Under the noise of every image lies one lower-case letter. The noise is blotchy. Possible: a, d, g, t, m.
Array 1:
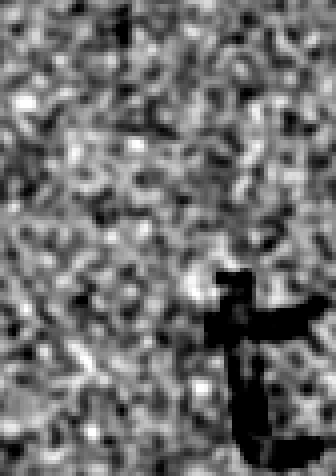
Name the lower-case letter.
t
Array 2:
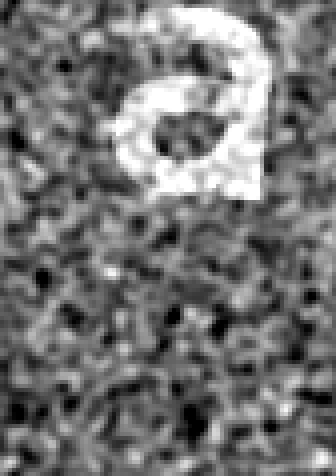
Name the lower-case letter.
a
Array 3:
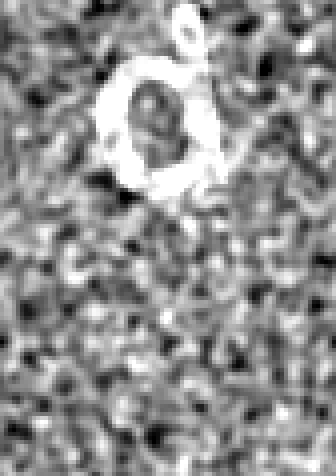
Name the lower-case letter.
d
